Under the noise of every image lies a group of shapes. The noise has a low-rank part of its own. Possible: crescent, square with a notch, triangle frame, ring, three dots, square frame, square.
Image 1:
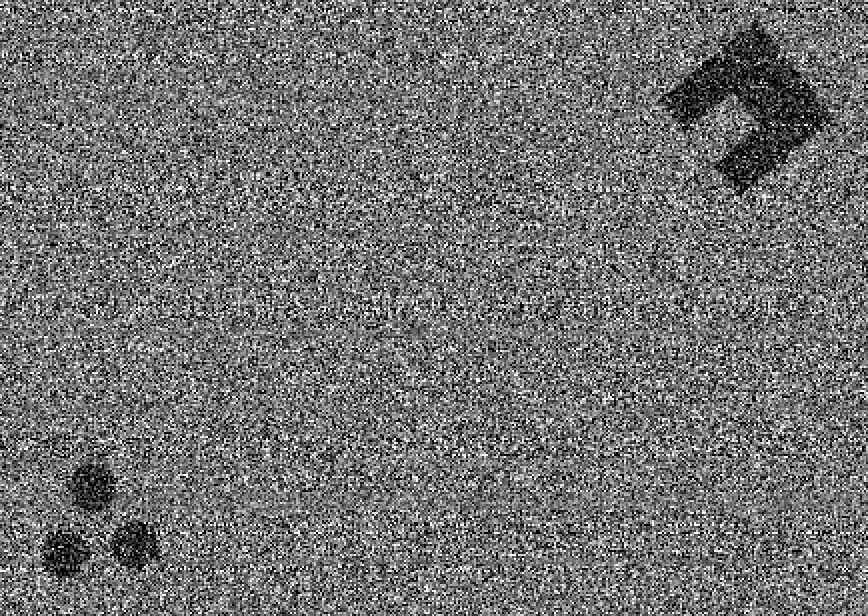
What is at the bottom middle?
nothing
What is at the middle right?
nothing
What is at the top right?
square with a notch
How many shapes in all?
2
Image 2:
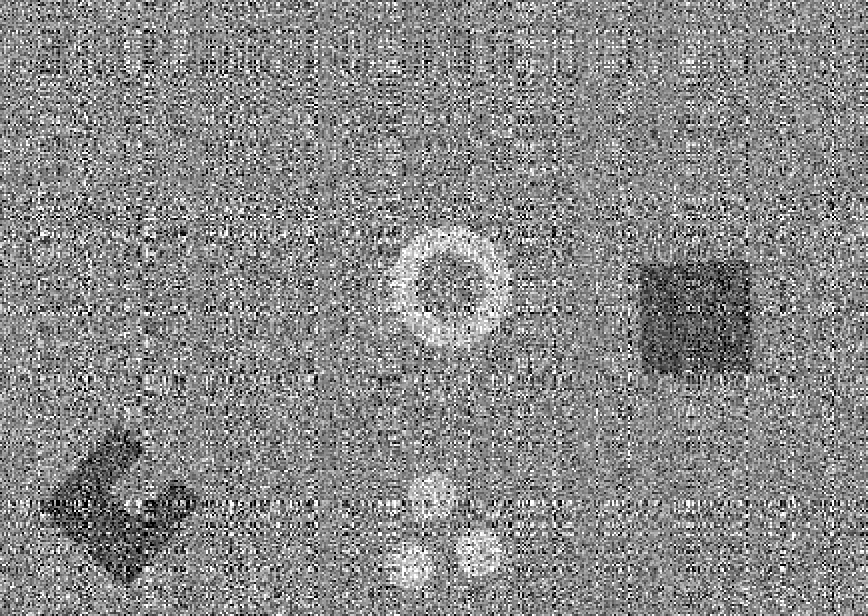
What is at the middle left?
nothing
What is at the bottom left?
square with a notch
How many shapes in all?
4
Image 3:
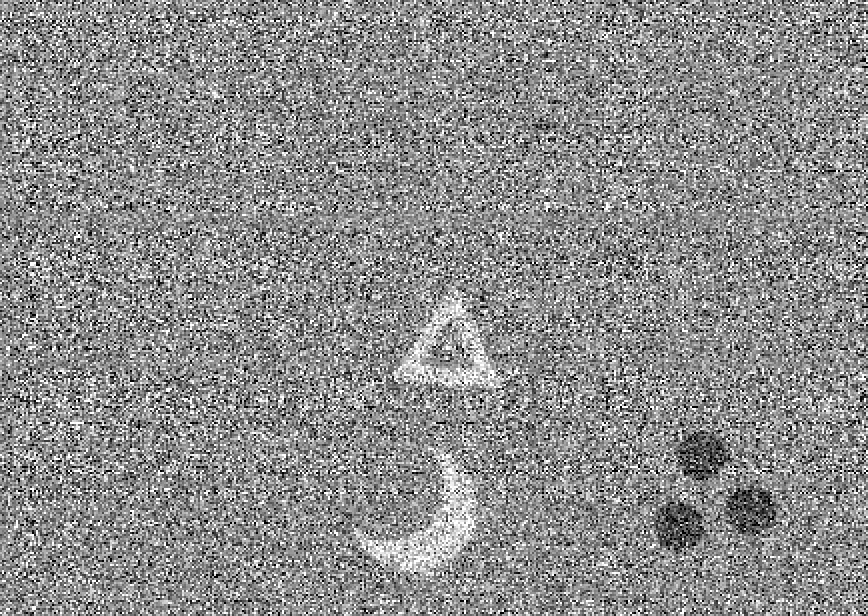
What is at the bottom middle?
crescent
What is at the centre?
triangle frame
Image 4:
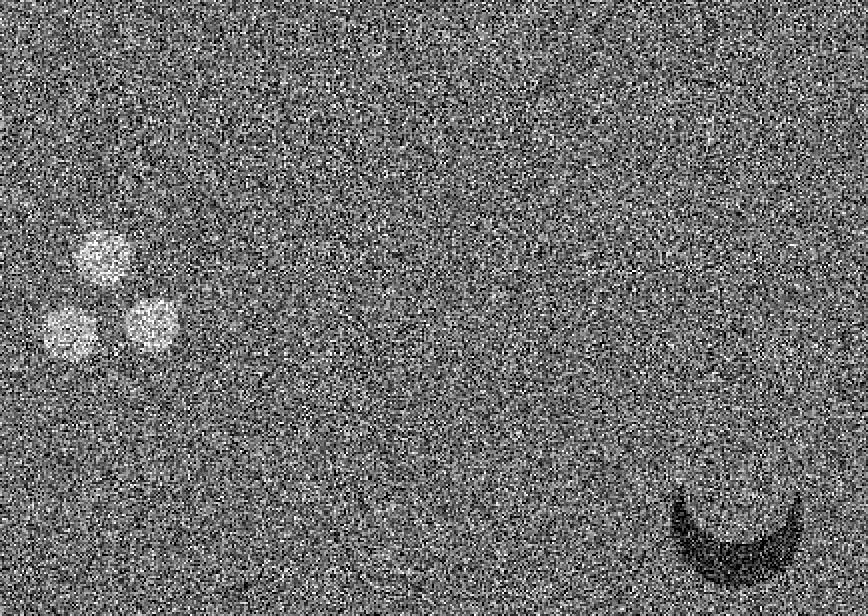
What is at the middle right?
nothing
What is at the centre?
nothing
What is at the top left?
nothing
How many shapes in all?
2
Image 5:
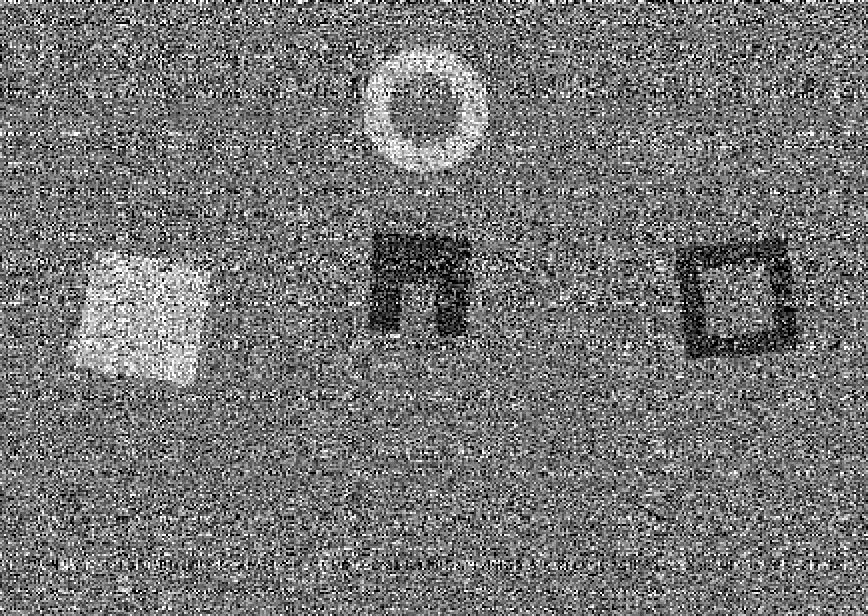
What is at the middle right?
square frame
